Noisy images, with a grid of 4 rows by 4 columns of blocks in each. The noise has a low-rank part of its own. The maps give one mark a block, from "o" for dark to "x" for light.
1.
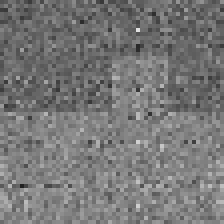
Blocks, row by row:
o o o o
o o x o
x x x x
x x x x
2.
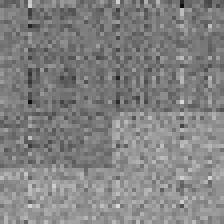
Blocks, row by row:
o o o o
o o o o
o o x x
x x x x
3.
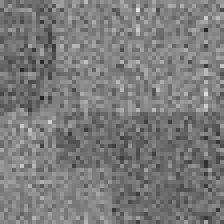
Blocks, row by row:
o x x x
o x x x
x o o o
x x o o
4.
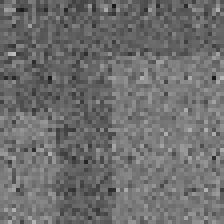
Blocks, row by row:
o o o o
o o x x
x o x x
x o x x
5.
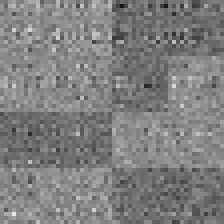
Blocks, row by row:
x x o o
x x o x
o o x x
x x o o
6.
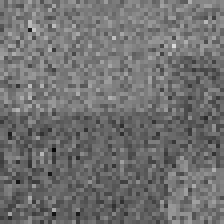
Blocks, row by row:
x x x x
x x x o
o o o o
o o o x
